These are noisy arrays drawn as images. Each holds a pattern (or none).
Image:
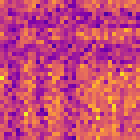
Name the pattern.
bands of rows crossing bands of columns
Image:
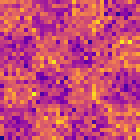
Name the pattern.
a checkerboard
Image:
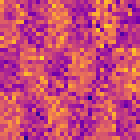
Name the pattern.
a checkerboard
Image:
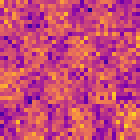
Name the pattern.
a checkerboard
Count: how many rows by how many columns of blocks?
4 by 6
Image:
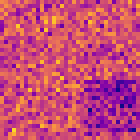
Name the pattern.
one block
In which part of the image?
bottom right
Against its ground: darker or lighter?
darker
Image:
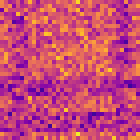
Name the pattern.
bands of rows crossing bands of columns
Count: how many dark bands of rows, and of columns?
2 and 2
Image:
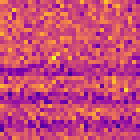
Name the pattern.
bands of rows
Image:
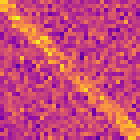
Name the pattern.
a diagonal band
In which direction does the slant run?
top left to bottom right
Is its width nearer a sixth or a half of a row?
a sixth
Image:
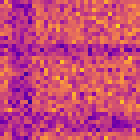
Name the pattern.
bands of rows crossing bands of columns
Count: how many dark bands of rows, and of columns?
2 and 1
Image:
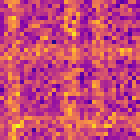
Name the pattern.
bands of rows crossing bands of columns
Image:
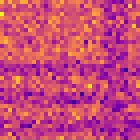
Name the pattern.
bands of rows crossing bands of columns
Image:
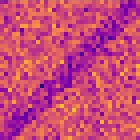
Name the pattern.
a diagonal band
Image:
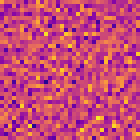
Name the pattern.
only noise
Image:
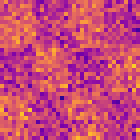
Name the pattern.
a checkerboard
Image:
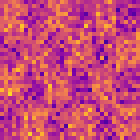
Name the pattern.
a checkerboard
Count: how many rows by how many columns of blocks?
4 by 6
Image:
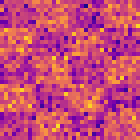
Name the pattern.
a checkerboard
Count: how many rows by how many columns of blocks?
5 by 4
